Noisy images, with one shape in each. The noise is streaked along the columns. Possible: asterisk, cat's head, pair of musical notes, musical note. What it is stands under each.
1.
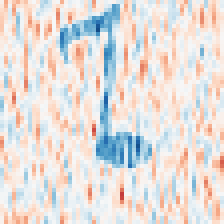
musical note
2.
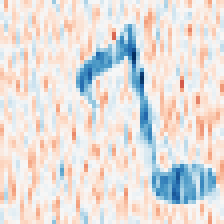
musical note
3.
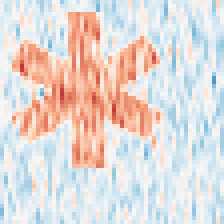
asterisk
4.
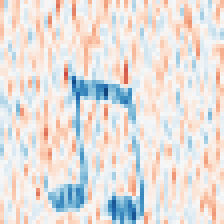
pair of musical notes
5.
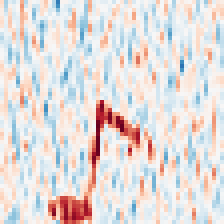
musical note
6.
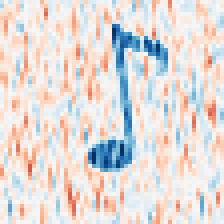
musical note
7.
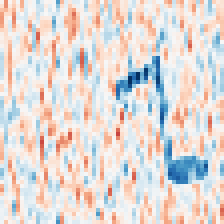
musical note
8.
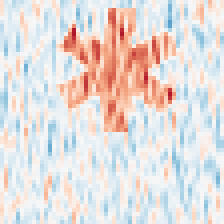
asterisk
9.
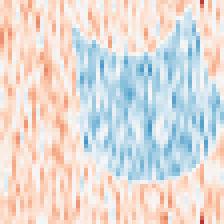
cat's head
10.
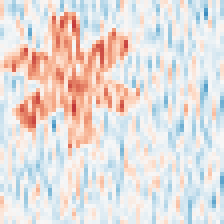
asterisk
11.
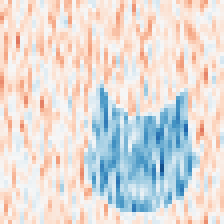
cat's head
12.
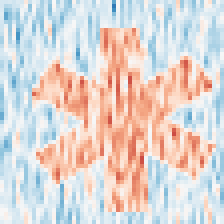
asterisk
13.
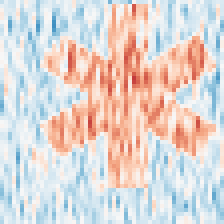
asterisk
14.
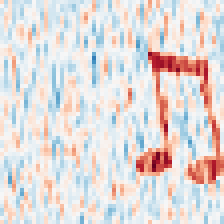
pair of musical notes
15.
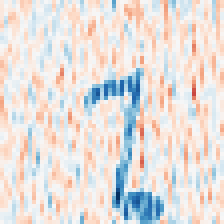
musical note
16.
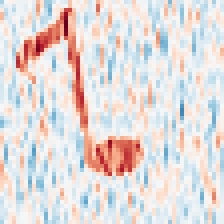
musical note
